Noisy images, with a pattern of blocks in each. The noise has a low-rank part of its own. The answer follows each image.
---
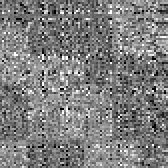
mirrored about the diagonal from the bottom left
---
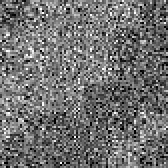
mirrored about the diagonal from the top left
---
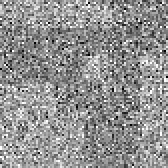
mirrored about the diagonal from the bottom left
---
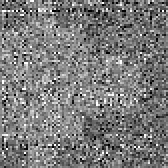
top and bottom mirror each other
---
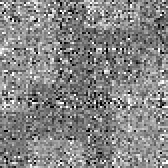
the same after a half turn
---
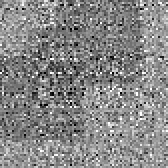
mirrored about the diagonal from the top left
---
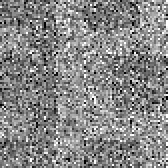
top and bottom mirror each other
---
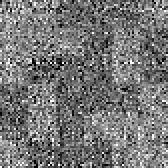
the same after a half turn
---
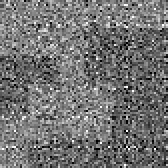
no symmetry
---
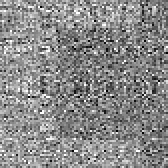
top and bottom mirror each other
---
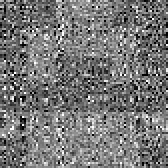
left and right mirror each other
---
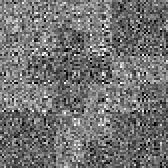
mirrored about the diagonal from the top left
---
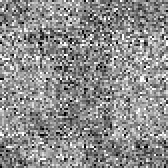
top and bottom mirror each other
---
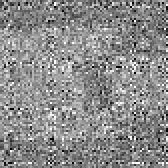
top and bottom mirror each other
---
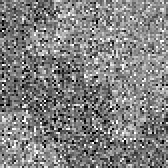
mirrored about the diagonal from the bottom left
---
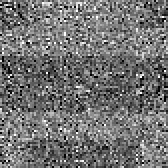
left and right mirror each other
